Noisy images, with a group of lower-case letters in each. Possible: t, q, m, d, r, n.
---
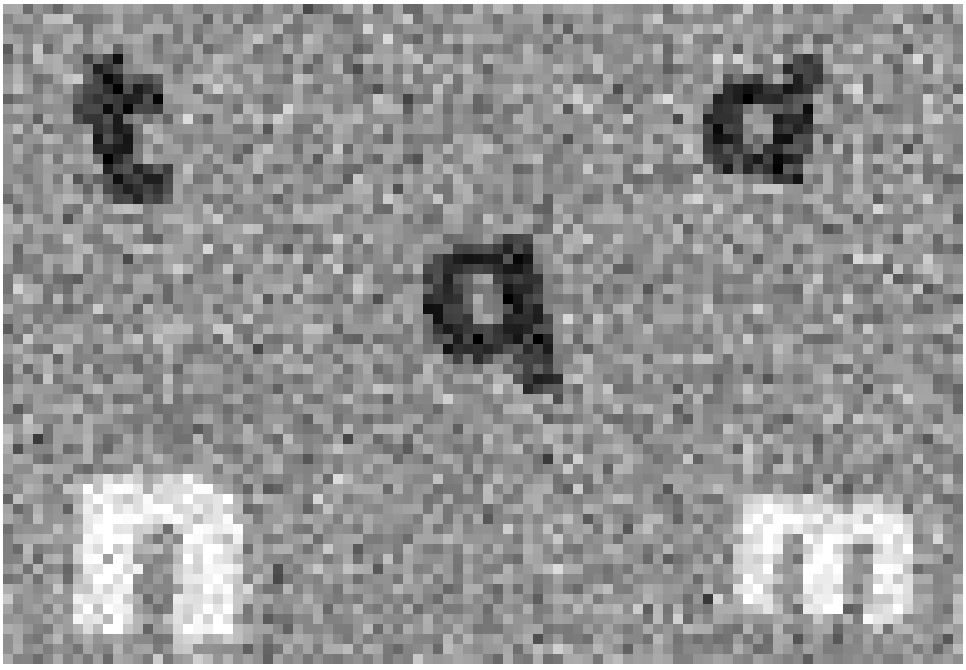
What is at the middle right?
nothing
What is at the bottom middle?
nothing
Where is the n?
bottom left
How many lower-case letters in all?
5
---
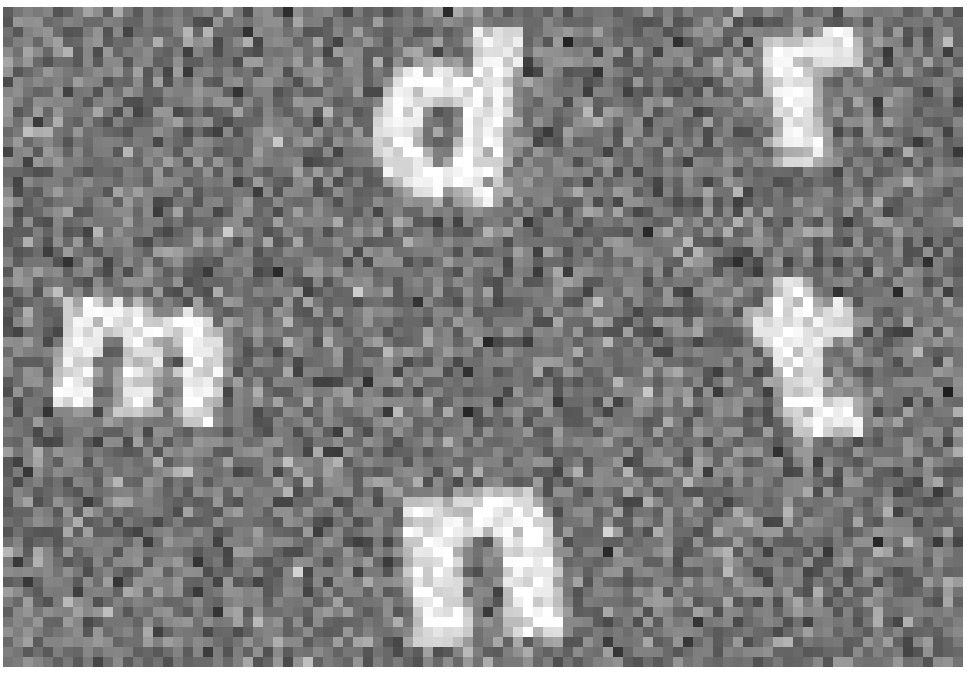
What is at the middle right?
t
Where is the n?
bottom middle
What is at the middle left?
m
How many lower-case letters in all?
5
